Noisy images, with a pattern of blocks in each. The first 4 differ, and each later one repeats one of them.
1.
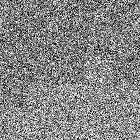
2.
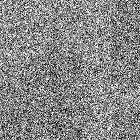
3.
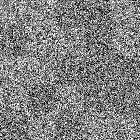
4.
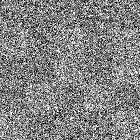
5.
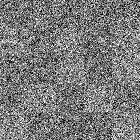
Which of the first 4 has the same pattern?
4
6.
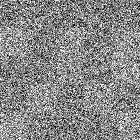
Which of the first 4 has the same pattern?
4
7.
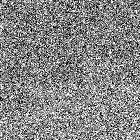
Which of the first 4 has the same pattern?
1
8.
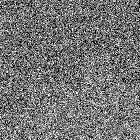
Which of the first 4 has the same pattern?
1
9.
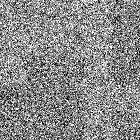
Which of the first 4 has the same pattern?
2
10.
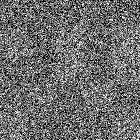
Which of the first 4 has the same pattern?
4
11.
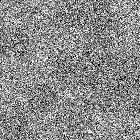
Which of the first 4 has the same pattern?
3
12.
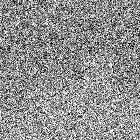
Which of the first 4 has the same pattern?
1
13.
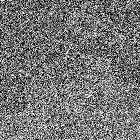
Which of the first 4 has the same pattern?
1
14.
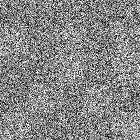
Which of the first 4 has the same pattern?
4
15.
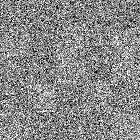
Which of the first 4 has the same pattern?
4
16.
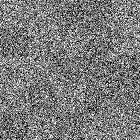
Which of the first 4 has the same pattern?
3
